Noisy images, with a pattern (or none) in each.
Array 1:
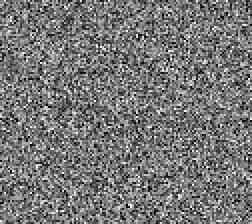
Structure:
only noise
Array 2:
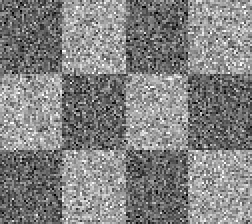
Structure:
a checkerboard
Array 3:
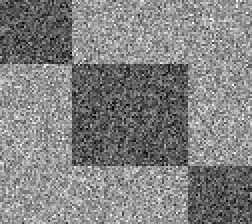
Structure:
blocks along the diagonal
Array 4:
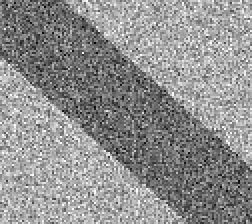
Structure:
a diagonal band
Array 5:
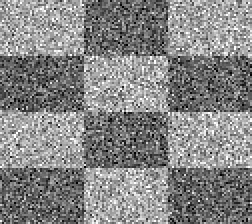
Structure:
a checkerboard
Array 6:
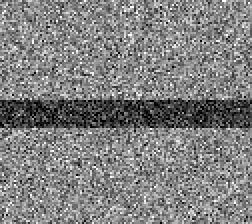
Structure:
one band of rows
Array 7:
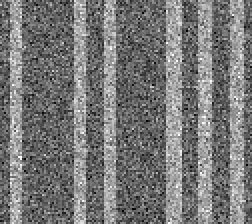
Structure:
bands of columns
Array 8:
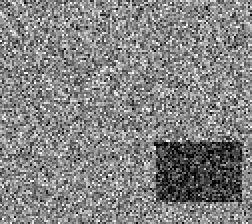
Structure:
one block
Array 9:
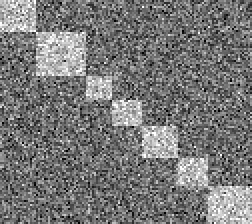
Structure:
blocks along the diagonal
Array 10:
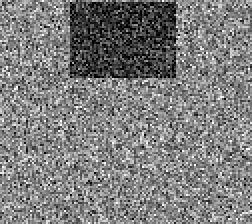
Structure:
one block
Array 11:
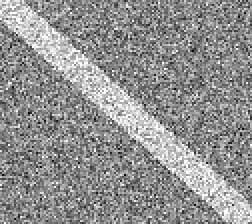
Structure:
a diagonal band
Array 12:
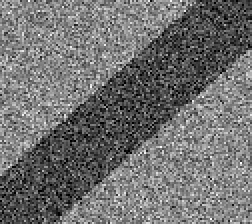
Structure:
a diagonal band
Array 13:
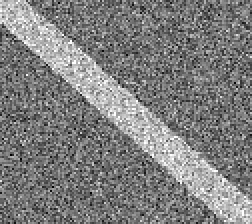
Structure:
a diagonal band
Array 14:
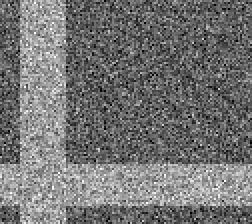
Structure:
bands of rows crossing bands of columns
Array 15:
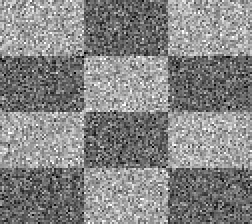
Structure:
a checkerboard
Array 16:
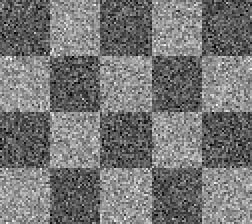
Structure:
a checkerboard
